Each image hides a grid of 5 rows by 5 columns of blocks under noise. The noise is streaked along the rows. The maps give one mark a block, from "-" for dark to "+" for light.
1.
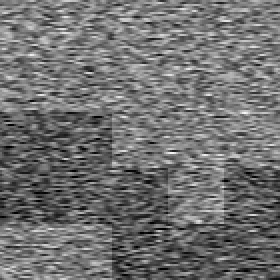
+ + + + +
+ + + + +
- - + + +
- - - + -
+ + - - -
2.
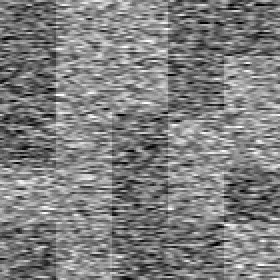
- + + - -
- + + - +
- + - + +
+ + - + -
- + - - +
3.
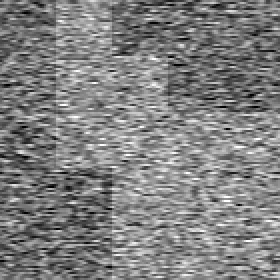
- + - - -
- + + - -
- + + + +
- - + + +
- - + + +
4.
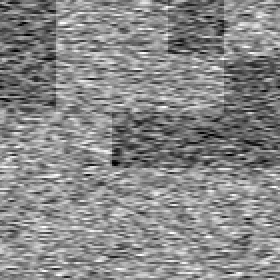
- + + - +
- + + + -
+ + - - -
+ + + + +
+ + + + +
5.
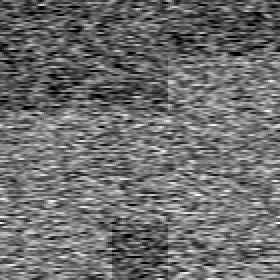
- - - - -
- - - + +
+ + + + +
+ + + + +
+ + - + +
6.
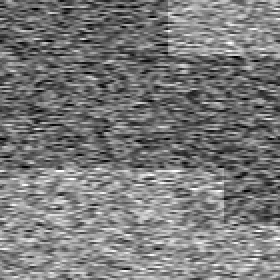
- - - + +
- - - - -
- - - - -
+ + + + -
+ + + + +
